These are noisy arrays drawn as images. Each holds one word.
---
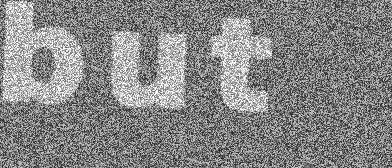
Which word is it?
but
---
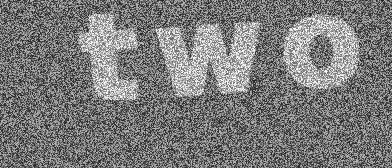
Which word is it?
two
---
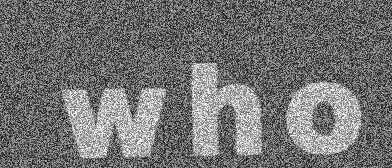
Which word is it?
who
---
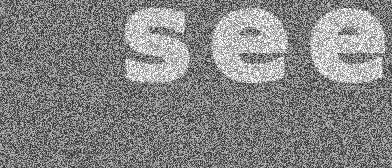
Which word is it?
see
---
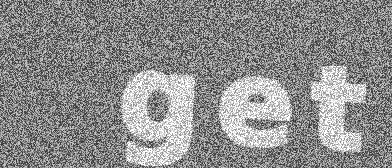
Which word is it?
get
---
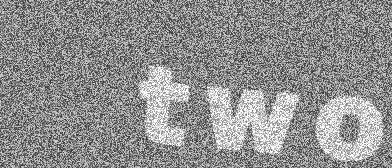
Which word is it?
two
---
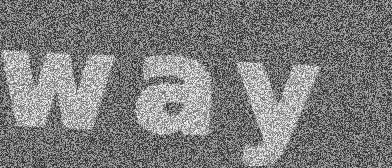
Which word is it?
way
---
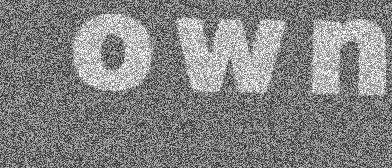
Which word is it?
own
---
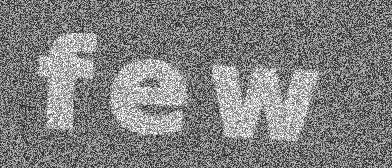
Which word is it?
few
